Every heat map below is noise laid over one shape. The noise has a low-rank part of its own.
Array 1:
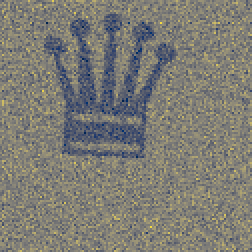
dark chess queen
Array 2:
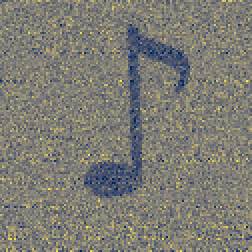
dark musical note
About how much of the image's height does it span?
two thirds
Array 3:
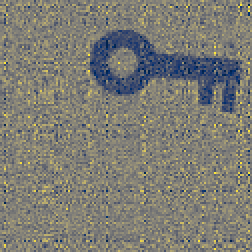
dark key
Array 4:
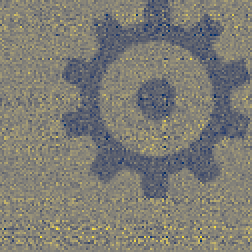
dark gear
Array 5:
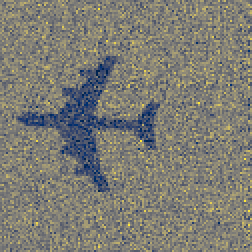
dark airplane
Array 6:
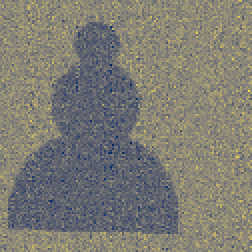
dark chess pawn
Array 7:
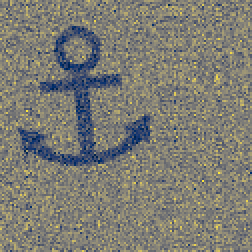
dark anchor
